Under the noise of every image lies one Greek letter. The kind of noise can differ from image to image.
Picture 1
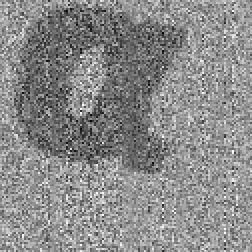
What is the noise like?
columns of uneven size
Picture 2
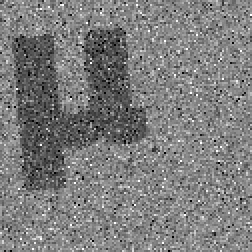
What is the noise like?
heavy tails
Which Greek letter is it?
mu
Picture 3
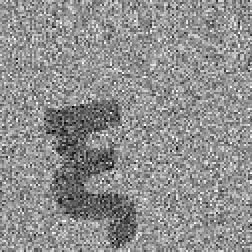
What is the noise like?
low rank plus noise
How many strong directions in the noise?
three or four
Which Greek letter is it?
xi
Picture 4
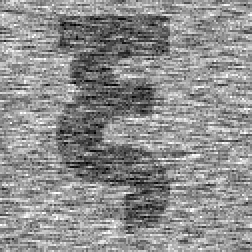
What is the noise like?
streaked along the rows
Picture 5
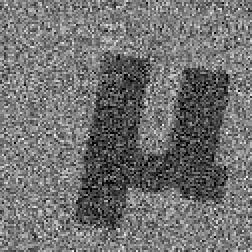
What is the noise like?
low rank plus noise
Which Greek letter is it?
mu
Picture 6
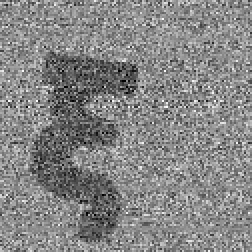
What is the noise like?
rows of uneven size
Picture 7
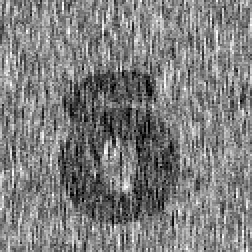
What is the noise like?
streaked along the columns
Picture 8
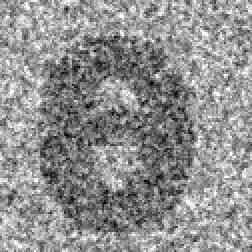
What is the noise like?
blotchy
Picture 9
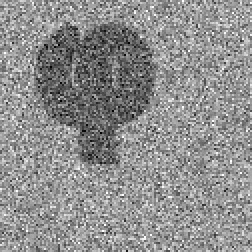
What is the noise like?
independent entries
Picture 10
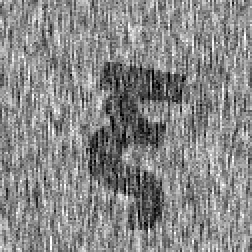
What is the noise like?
streaked along the columns
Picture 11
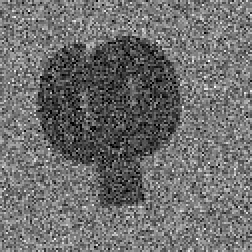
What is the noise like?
independent entries
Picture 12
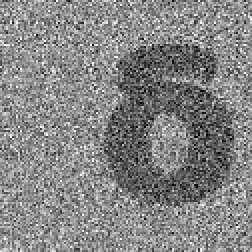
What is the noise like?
low rank plus noise
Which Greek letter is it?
delta
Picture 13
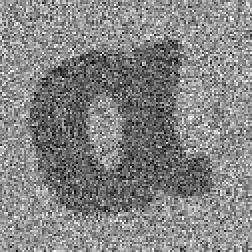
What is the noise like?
low rank plus noise
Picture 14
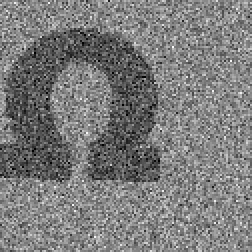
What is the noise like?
independent entries
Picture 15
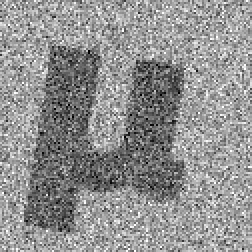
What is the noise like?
independent entries
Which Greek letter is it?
mu
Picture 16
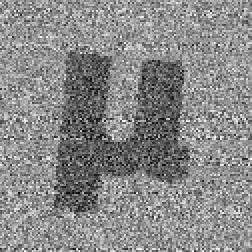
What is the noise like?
rows of uneven size
